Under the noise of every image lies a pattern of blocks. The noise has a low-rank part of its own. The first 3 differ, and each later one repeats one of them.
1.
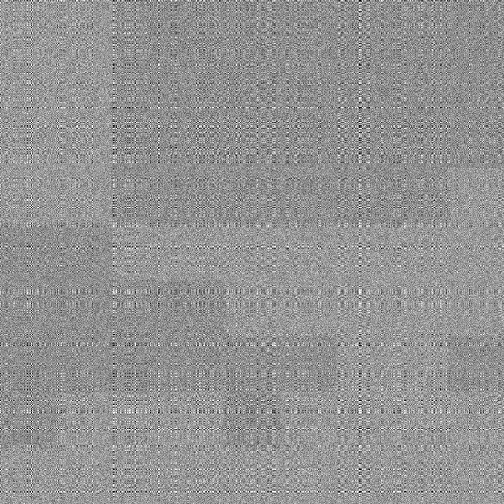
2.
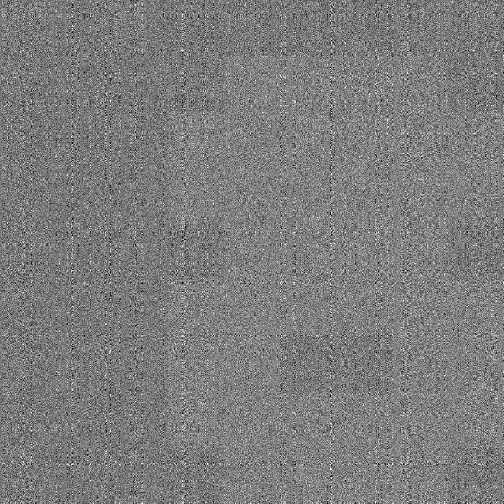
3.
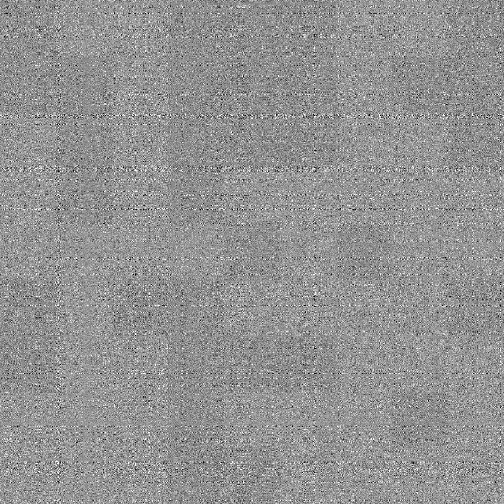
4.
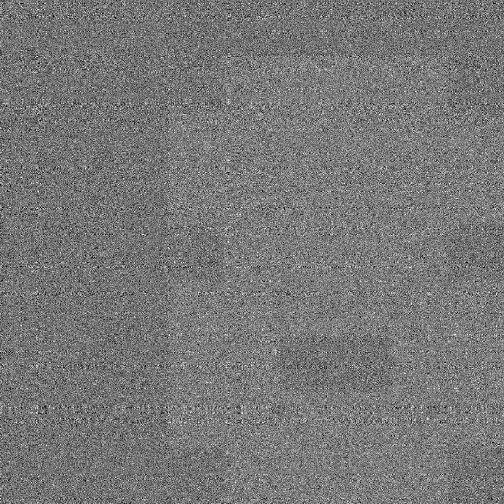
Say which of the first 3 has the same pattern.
2
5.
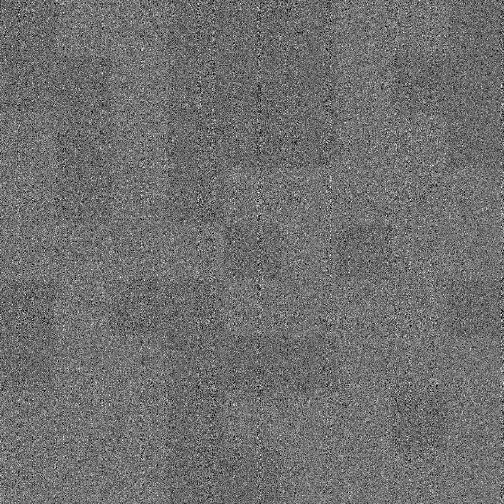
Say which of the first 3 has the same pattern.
3
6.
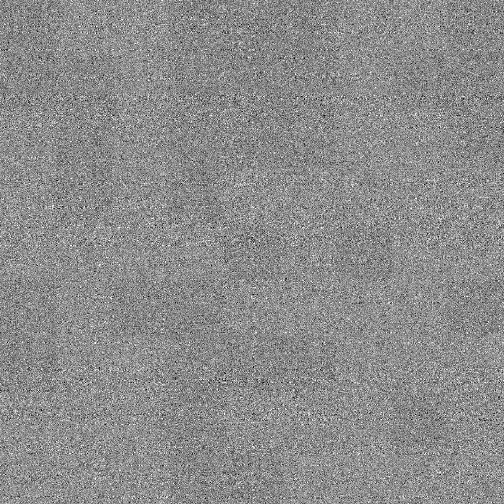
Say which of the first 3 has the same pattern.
3
